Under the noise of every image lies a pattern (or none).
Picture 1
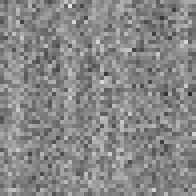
bands of columns
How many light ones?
5
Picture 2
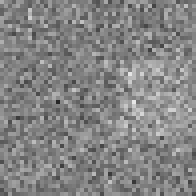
one block
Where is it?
middle right
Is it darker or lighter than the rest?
lighter
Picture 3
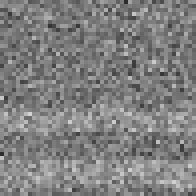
bands of rows
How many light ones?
2
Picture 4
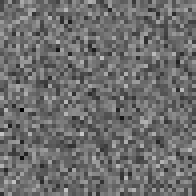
only noise
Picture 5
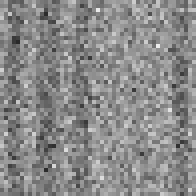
bands of columns
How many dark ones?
4
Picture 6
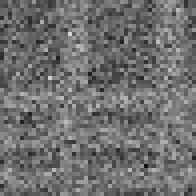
bands of rows crossing bands of columns
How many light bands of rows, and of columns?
3 and 2
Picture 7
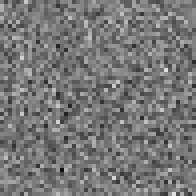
only noise
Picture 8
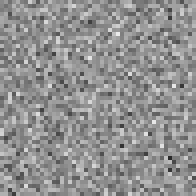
only noise
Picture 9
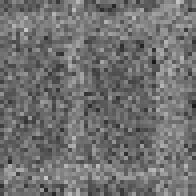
bands of rows crossing bands of columns
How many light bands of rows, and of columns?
2 and 2
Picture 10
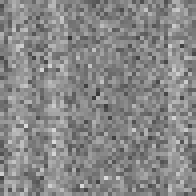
bands of columns
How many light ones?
3
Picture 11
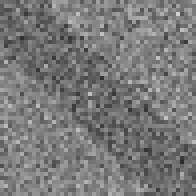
a diagonal band
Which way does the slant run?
top left to bottom right
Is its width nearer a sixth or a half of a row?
a half
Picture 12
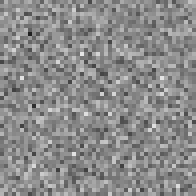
only noise
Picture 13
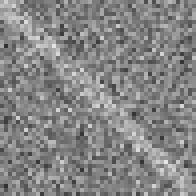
a diagonal band
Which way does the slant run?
top left to bottom right
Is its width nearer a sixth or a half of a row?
a sixth
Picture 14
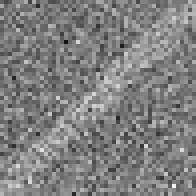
a diagonal band
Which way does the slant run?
bottom left to top right
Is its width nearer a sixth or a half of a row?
a sixth
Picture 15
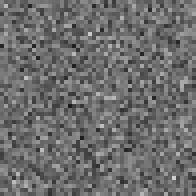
only noise
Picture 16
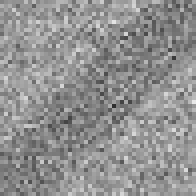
a diagonal band
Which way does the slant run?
bottom left to top right
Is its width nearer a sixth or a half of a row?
a half
